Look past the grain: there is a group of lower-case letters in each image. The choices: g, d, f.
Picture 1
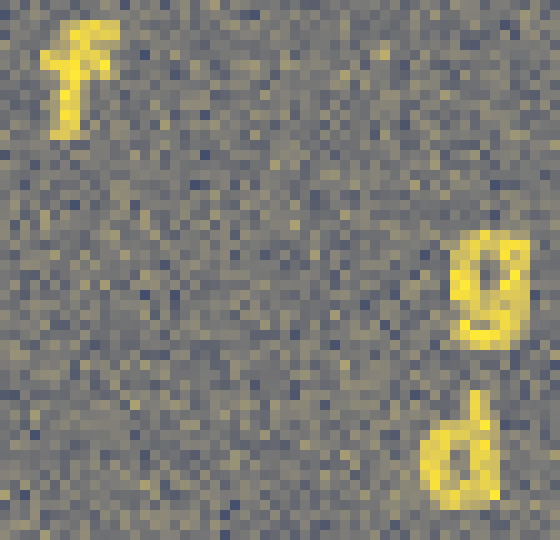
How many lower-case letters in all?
3
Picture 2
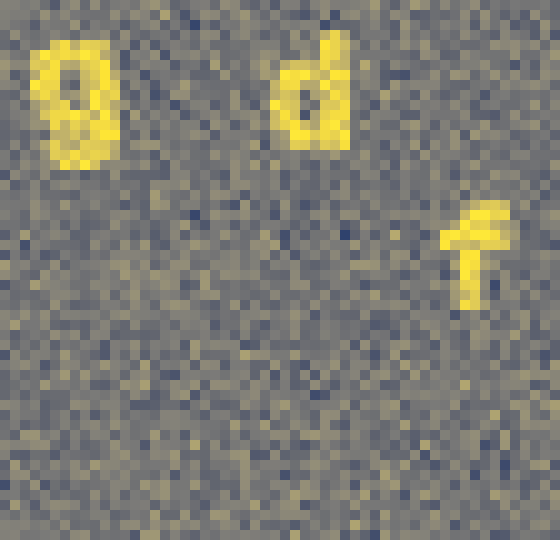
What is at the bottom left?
nothing
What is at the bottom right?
nothing
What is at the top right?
nothing
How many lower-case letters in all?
3
